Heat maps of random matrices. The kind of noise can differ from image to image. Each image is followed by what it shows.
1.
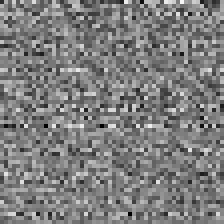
rows of uneven size
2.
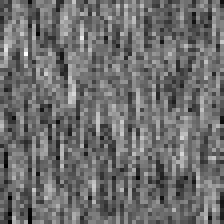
streaked along the columns
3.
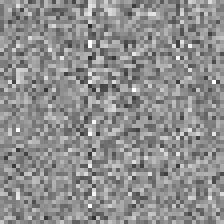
low rank plus noise
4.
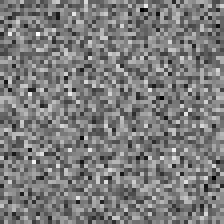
independent entries
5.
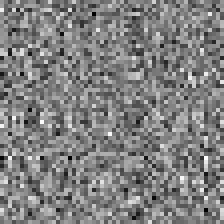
low rank plus noise
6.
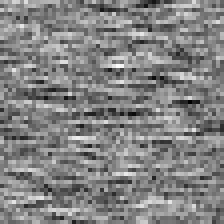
streaked along the rows
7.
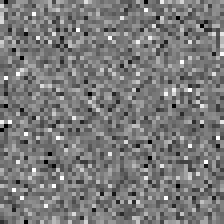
heavy tails
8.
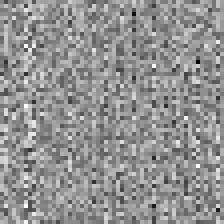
columns of uneven size
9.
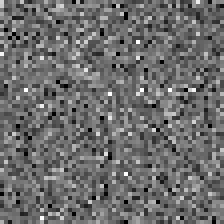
heavy tails
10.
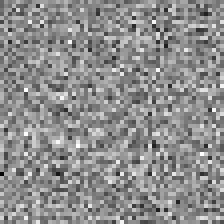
low rank plus noise
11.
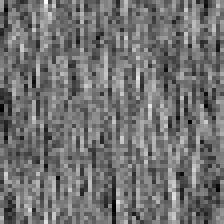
streaked along the columns
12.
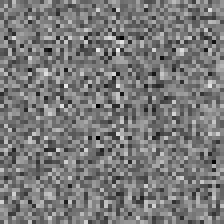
low rank plus noise
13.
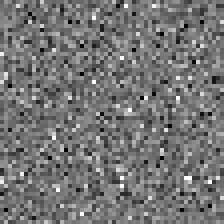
heavy tails
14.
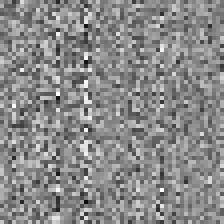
columns of uneven size
